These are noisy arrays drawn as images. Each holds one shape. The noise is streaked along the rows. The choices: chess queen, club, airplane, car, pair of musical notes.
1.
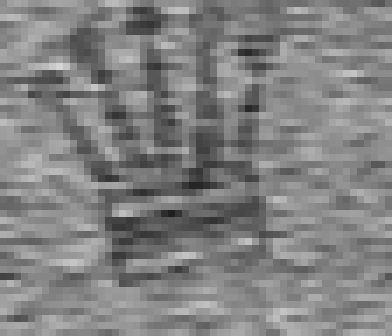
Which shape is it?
chess queen
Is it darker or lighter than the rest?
darker
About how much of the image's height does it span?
nearly all
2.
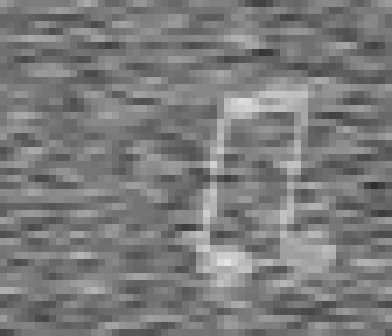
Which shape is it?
pair of musical notes
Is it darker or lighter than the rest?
lighter
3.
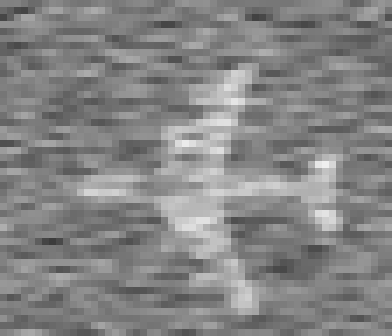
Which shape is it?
airplane
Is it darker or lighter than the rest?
lighter
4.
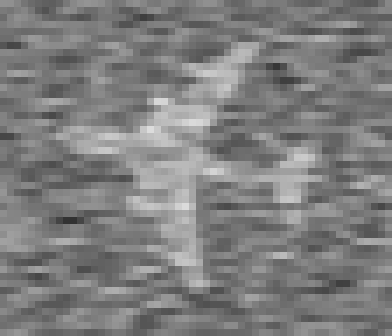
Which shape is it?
airplane
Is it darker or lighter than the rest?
lighter
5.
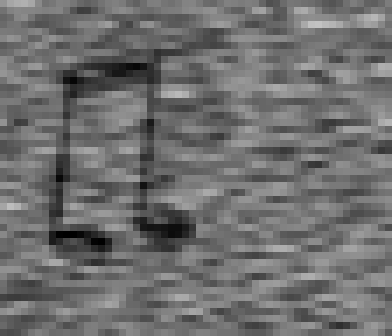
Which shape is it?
pair of musical notes
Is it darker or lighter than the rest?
darker
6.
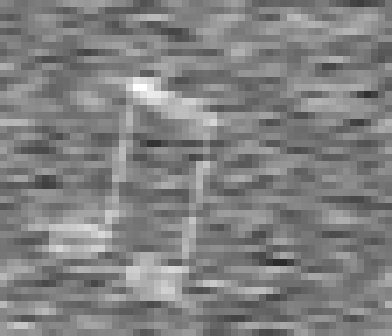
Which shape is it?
pair of musical notes
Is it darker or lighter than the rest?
lighter
